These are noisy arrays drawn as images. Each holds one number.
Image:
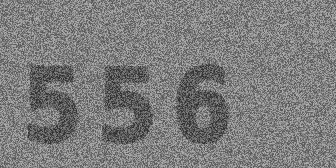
556
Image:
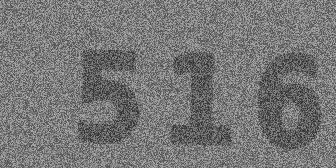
516
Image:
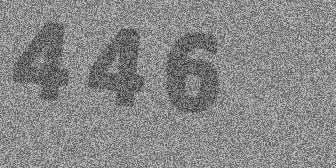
446
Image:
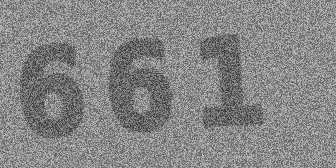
661
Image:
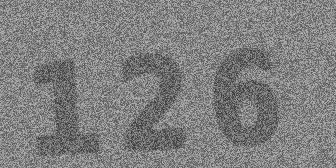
126
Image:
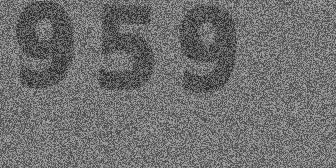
959
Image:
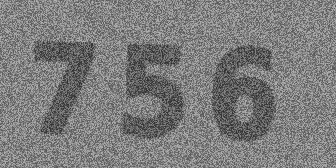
756
